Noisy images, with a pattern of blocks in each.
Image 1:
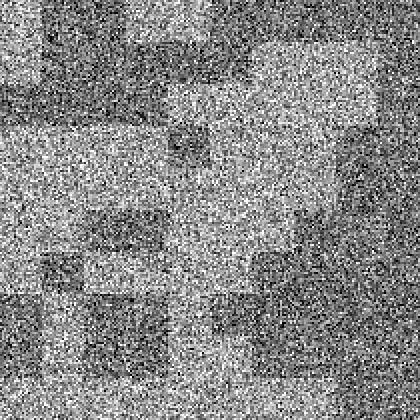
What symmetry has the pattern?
no symmetry
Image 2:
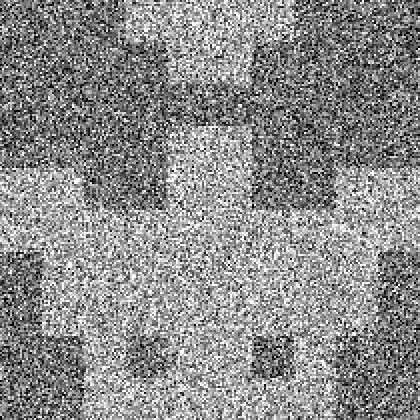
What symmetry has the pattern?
left and right mirror each other
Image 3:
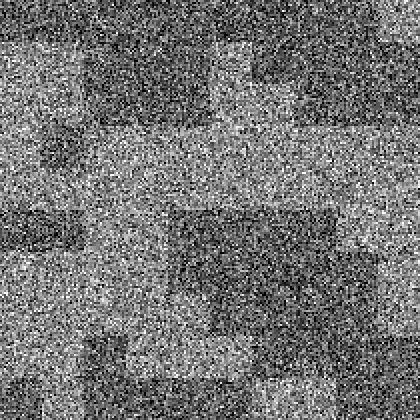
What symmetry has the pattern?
no symmetry
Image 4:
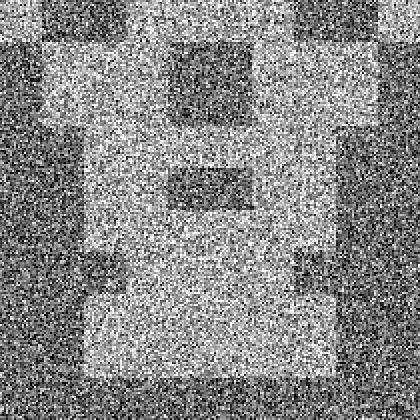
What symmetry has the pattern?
left and right mirror each other
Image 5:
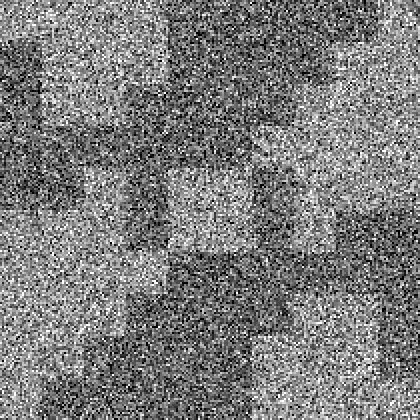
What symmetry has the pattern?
the same after a half turn
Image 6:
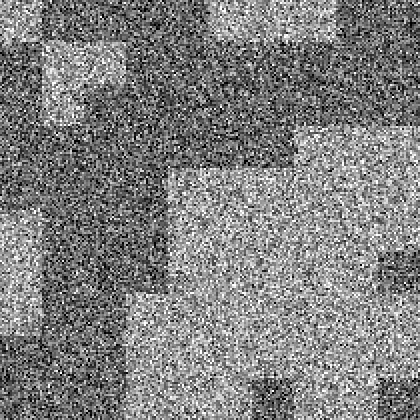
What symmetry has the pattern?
mirrored about the diagonal from the top left
